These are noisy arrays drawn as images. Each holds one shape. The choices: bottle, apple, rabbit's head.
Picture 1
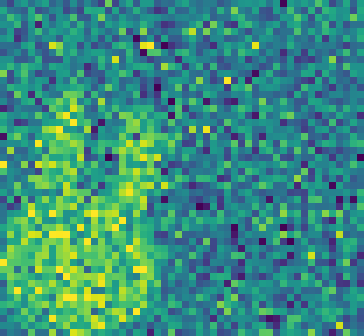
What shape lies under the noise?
rabbit's head
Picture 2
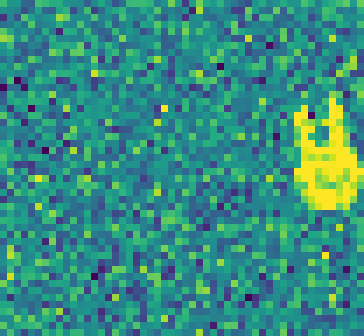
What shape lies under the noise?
rabbit's head
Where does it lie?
middle right
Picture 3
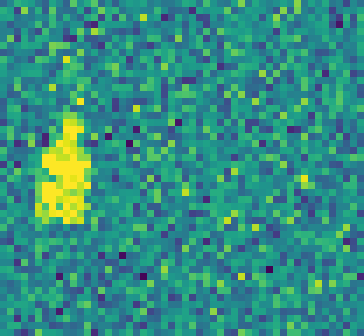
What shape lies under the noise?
bottle
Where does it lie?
middle left
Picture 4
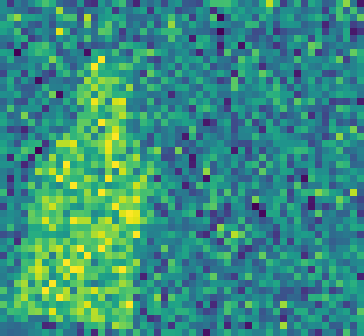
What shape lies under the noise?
bottle
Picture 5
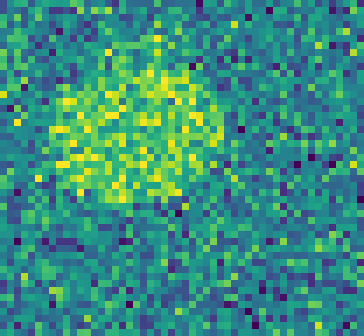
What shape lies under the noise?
apple
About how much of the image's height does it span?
half
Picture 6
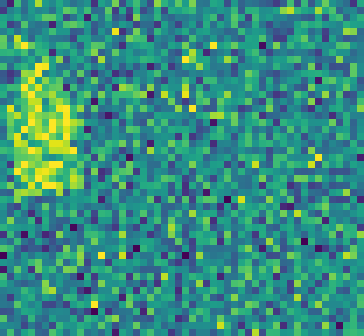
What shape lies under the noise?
bottle
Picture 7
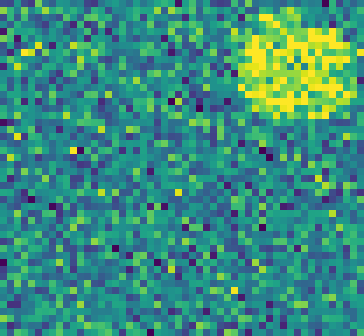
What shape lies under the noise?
apple
